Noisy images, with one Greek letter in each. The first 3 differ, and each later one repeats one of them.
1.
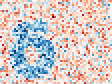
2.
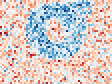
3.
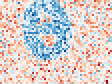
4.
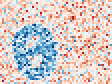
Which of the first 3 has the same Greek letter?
3
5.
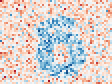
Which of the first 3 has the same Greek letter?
1
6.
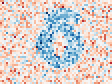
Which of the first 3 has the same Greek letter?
1
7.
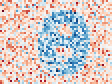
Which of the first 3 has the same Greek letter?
3
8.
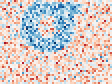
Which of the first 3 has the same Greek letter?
2
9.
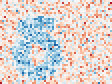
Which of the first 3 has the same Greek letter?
1
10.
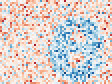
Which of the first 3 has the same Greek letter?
3
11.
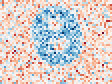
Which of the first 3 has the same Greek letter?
3
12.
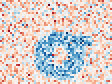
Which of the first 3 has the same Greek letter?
2
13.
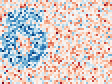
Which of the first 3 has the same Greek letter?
1
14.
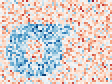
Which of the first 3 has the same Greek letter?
2
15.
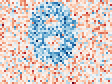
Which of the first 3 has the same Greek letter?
3
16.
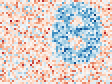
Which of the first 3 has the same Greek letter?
3
